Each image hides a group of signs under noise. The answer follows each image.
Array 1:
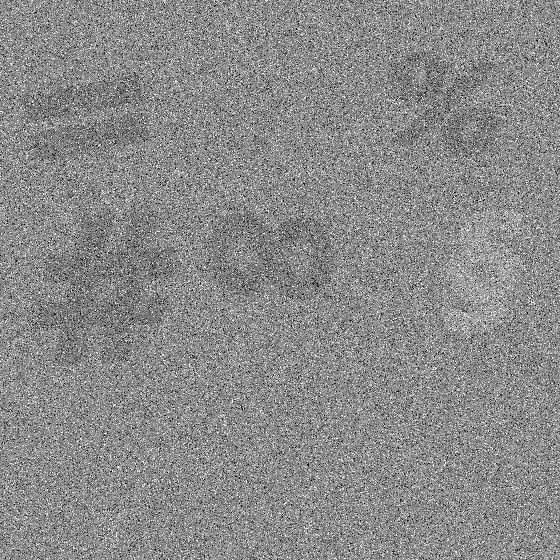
top left: dark equals sign; top right: dark percent sign; middle left: dark hash sign; centre: dark infinity sign; middle right: light section sign
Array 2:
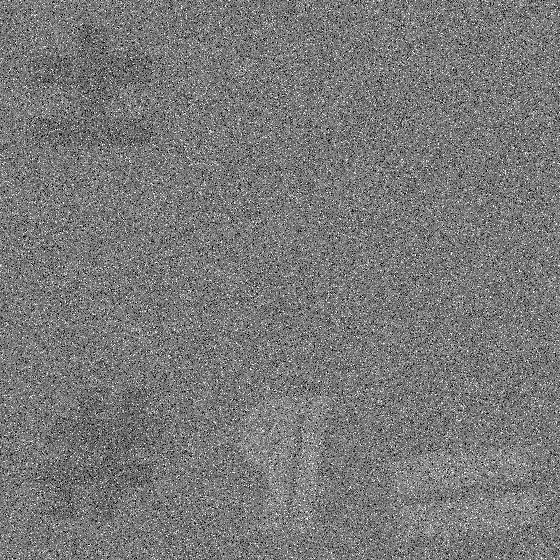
top left: dark plus-minus sign; bottom left: dark hash sign; bottom middle: light pilcrow; bottom right: light equals sign
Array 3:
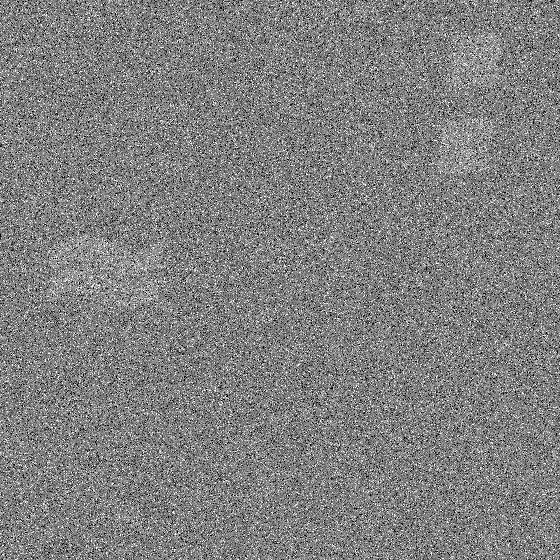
top right: light colon; middle left: light approximately sign
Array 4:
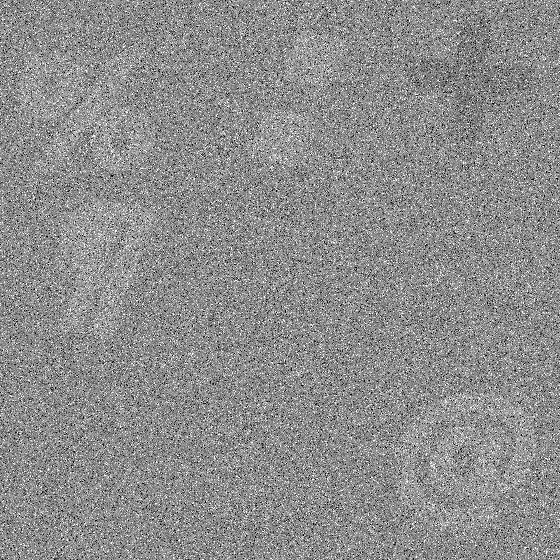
top left: light percent sign; top middle: light colon; top right: dark plus sign; middle left: light pilcrow; bottom right: light at sign
